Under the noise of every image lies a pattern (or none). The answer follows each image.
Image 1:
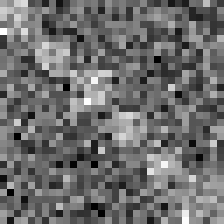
blocks along the diagonal
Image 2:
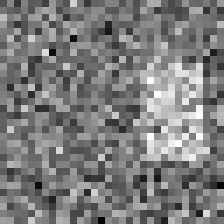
one block
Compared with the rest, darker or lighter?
lighter
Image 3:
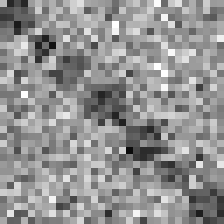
blocks along the diagonal
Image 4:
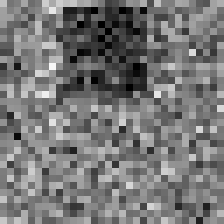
one block
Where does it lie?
top middle
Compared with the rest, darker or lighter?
darker
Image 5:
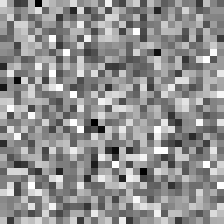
only noise
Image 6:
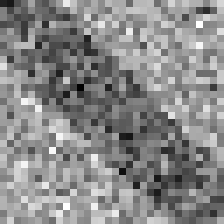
a diagonal band
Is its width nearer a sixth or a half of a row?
a half
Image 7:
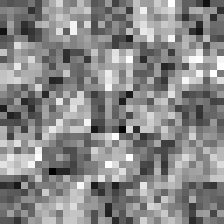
a checkerboard
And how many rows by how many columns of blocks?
5 by 5
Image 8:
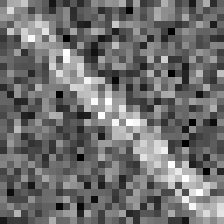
a diagonal band
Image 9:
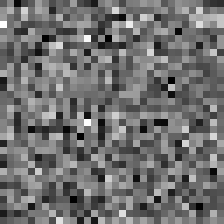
only noise
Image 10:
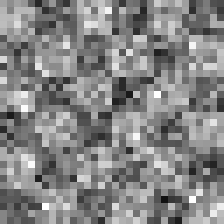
a checkerboard
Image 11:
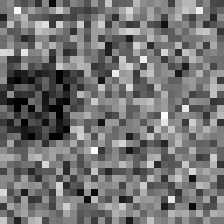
one block
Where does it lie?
middle left
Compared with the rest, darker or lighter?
darker
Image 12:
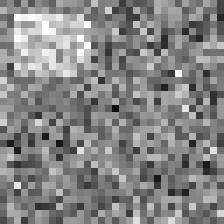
one block
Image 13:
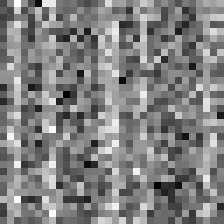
bands of columns
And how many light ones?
5
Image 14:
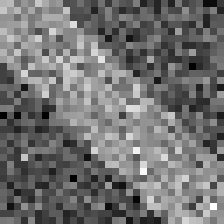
a diagonal band
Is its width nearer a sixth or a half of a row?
a half
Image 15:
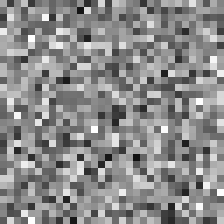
only noise
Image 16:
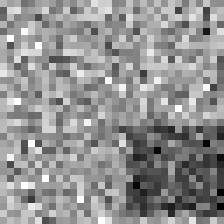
one block
